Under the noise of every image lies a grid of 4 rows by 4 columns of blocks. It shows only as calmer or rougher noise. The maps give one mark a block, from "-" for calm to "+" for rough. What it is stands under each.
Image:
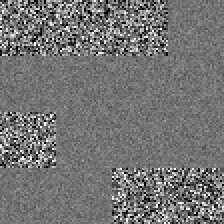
+++-
----
+---
--++
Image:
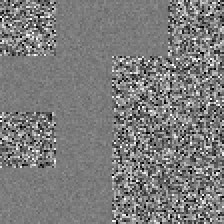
+--+
--++
+-++
--++
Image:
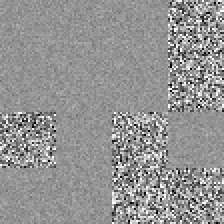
---+
---+
+-+-
--++
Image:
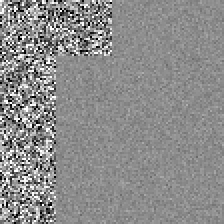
++--
+---
+---
+---
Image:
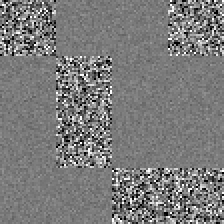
+--+
-+--
-+--
--++
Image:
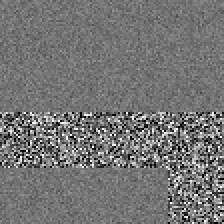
----
----
++++
---+
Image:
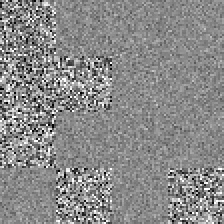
+---
++--
+---
-+-+
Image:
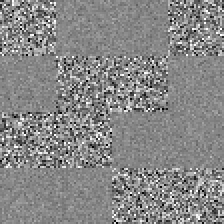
+--+
-++-
++--
--++
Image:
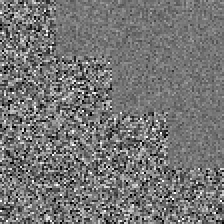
+---
++--
+++-
++++
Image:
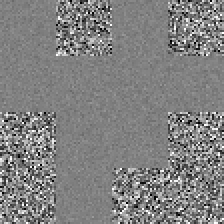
-+-+
----
+--+
+-++
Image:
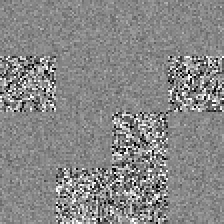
----
+--+
--+-
-++-
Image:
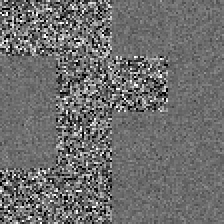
++--
-++-
-+--
++--
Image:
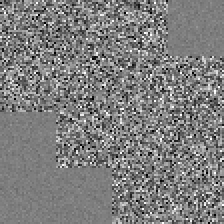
+++-
++++
-+++
--++
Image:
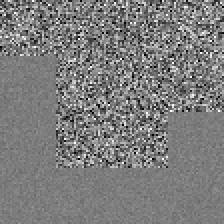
++++
-+++
-++-
----
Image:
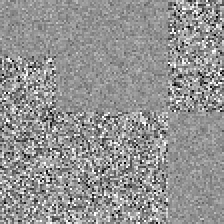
---+
+--+
+++-
+++-
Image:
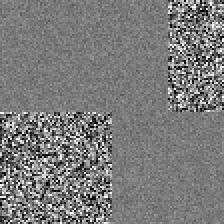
---+
---+
++--
++--
